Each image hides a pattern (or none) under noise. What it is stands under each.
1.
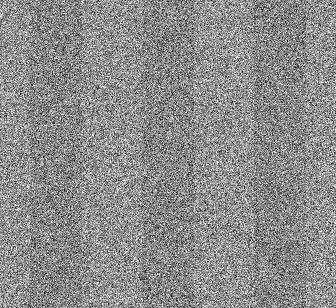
vertical stripes
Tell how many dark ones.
3
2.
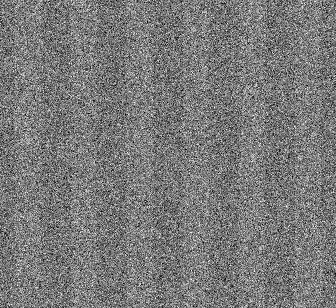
vertical stripes
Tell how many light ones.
6
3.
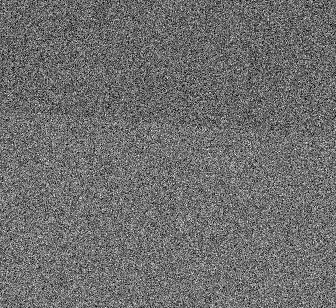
a sharp edge
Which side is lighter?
bottom
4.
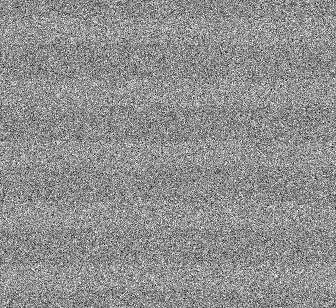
horizontal stripes
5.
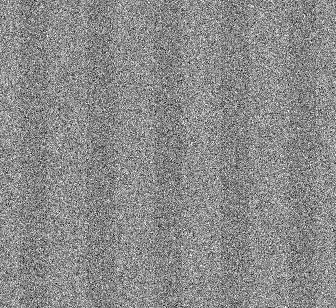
vertical stripes
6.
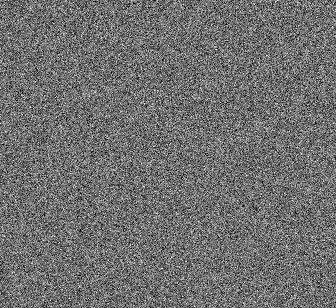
only noise
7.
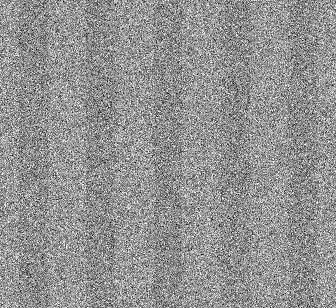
vertical stripes
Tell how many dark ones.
5
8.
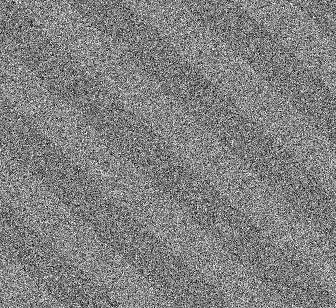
diagonal stripes
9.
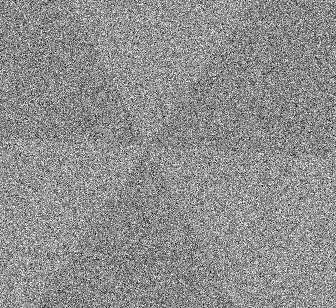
spokes from one point
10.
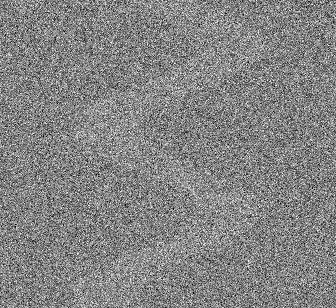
a wavy band
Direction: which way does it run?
top to bottom
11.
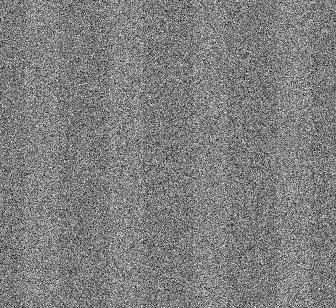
vertical stripes
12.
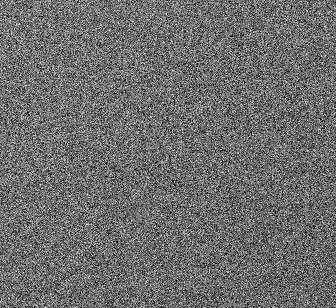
a smooth slope
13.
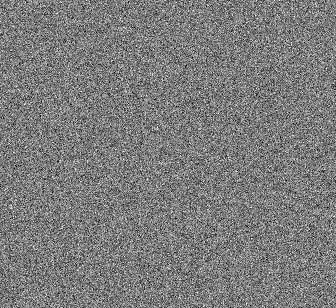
only noise
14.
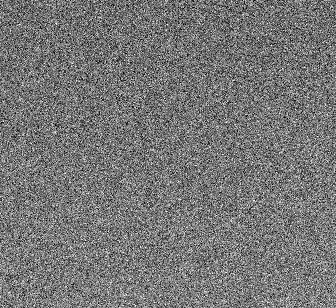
a smooth slope
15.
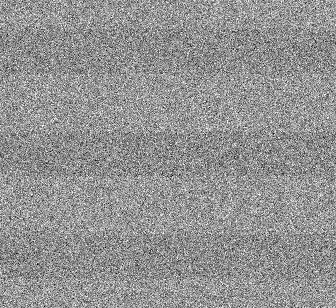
horizontal stripes
